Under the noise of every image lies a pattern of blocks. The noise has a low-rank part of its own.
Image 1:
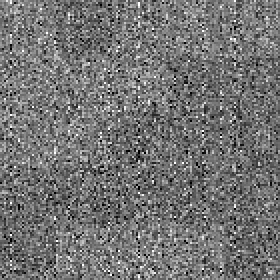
no symmetry
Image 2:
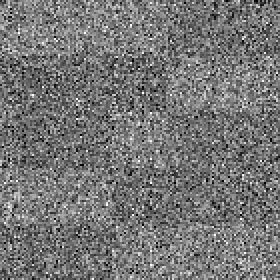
the same after a half turn
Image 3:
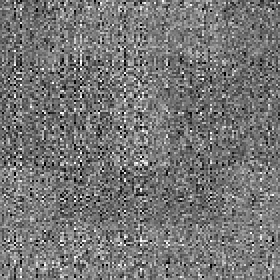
left and right mirror each other
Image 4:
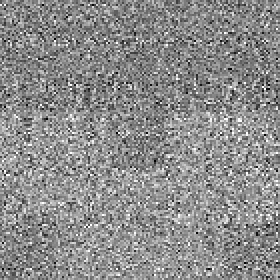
left and right mirror each other
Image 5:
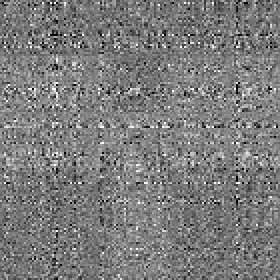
left and right mirror each other
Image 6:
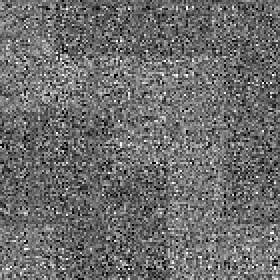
mirrored about the diagonal from the bottom left
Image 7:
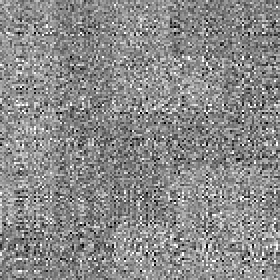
no symmetry
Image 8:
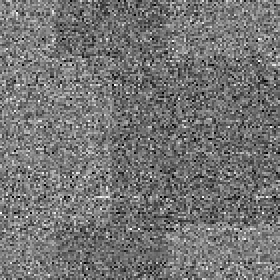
top and bottom mirror each other
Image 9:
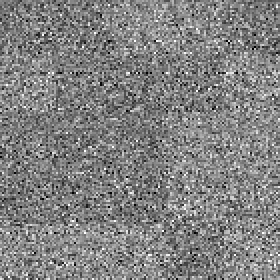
no symmetry
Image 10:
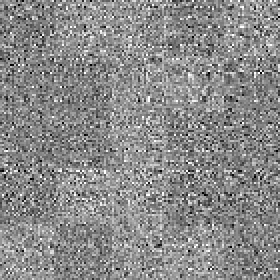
the same after a half turn
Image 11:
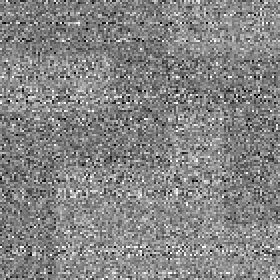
no symmetry
